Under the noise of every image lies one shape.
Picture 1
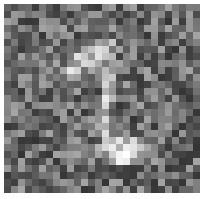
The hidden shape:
musical note
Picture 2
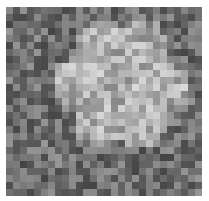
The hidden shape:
flower
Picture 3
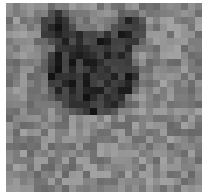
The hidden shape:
bear's head
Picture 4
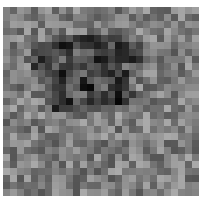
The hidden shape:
telephone
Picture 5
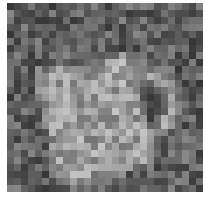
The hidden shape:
cup
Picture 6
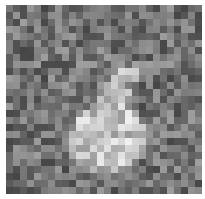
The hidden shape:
pear
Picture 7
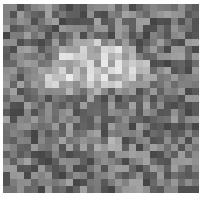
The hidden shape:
umbrella
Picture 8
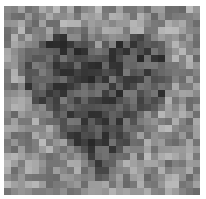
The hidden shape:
heart
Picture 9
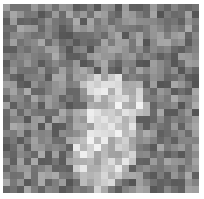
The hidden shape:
footprint
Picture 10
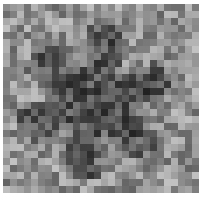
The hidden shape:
asterisk
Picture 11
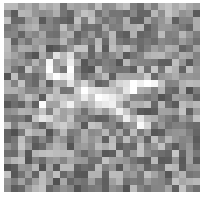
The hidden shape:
pair of scissors
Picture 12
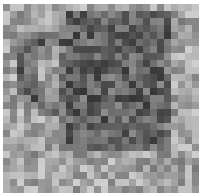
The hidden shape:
cup
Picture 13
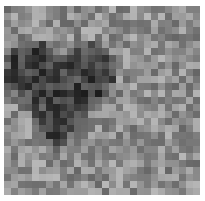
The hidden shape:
heart
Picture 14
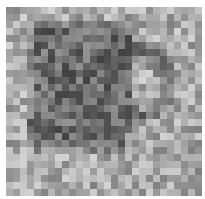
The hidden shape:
cup
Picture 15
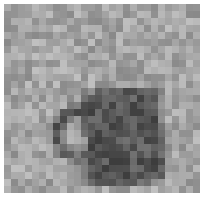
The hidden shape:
cup
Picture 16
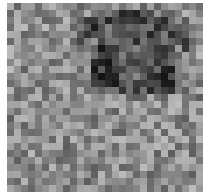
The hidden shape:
telephone
